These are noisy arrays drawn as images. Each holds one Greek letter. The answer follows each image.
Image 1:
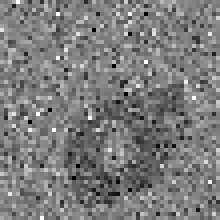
sigma
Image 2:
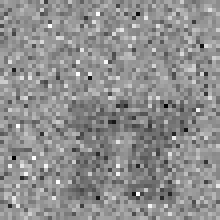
pi
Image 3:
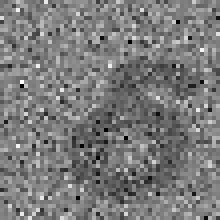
delta
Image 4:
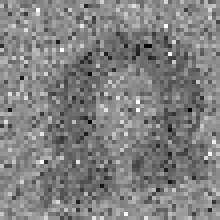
omega
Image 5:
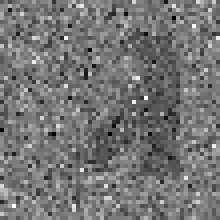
lambda
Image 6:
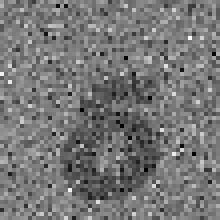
delta
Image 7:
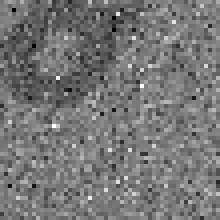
sigma
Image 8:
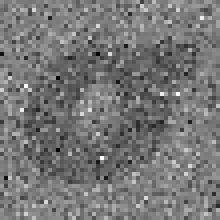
sigma
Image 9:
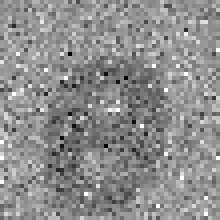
theta
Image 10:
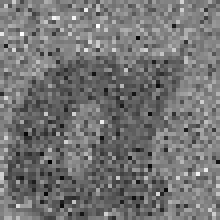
alpha
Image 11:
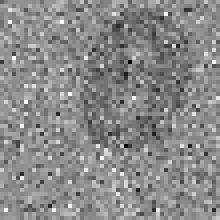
theta
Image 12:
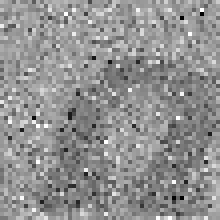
omega
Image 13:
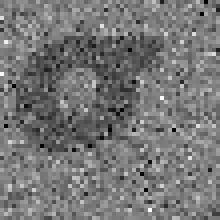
sigma
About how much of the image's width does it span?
two thirds
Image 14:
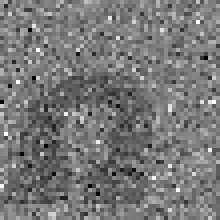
omega
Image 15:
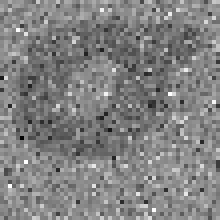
sigma
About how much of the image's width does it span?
nearly all
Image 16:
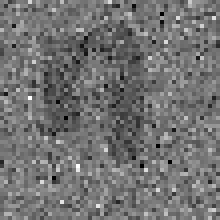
eta
